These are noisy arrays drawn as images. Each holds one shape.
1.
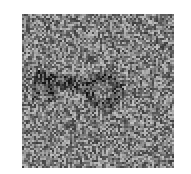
key
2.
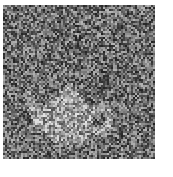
teapot
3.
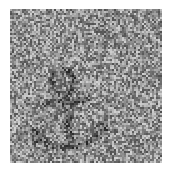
anchor
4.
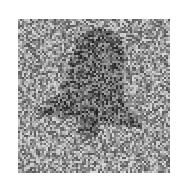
bell
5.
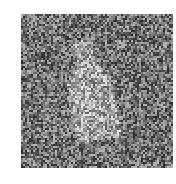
bottle
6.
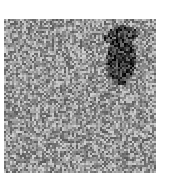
footprint
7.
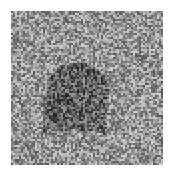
ghost
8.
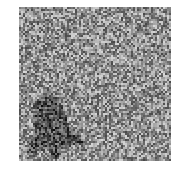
bell
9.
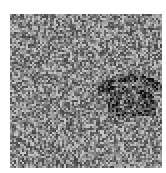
telephone
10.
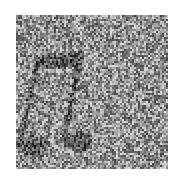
pair of musical notes
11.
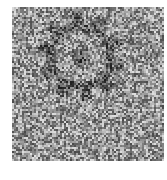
gear
